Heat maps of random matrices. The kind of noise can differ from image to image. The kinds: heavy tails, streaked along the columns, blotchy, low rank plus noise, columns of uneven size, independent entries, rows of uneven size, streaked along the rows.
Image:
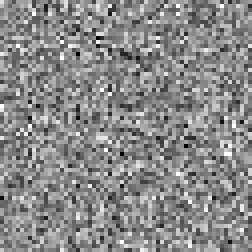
low rank plus noise
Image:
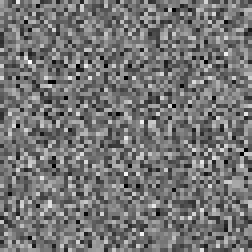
low rank plus noise
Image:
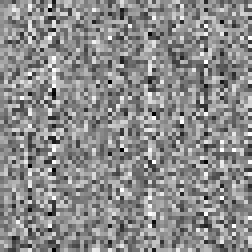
columns of uneven size
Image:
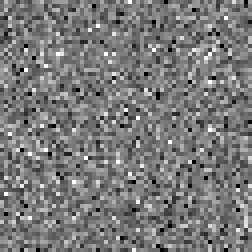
heavy tails
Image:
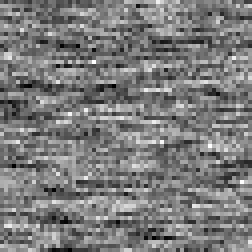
streaked along the rows
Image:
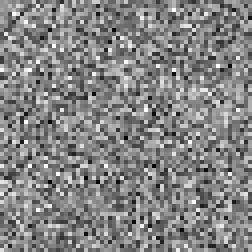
independent entries
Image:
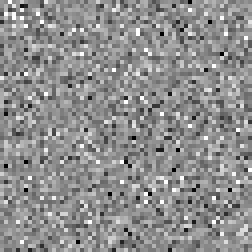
heavy tails
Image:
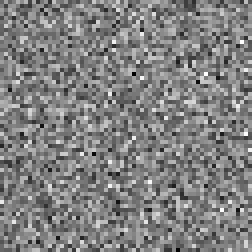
independent entries
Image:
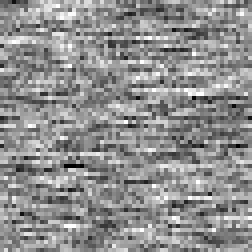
streaked along the rows
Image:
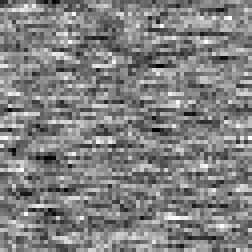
streaked along the rows
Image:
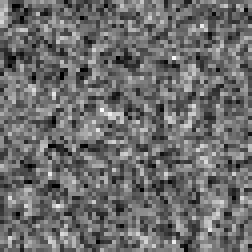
blotchy
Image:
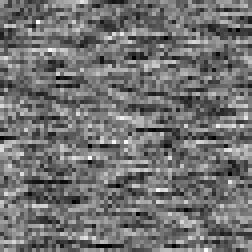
streaked along the rows
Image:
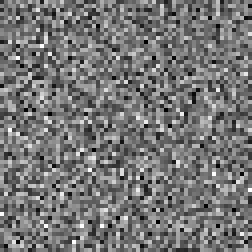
independent entries
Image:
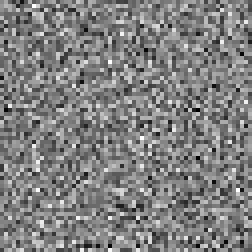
low rank plus noise
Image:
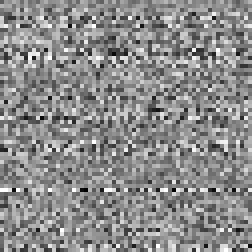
rows of uneven size
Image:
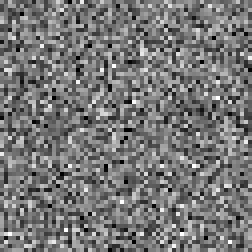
independent entries
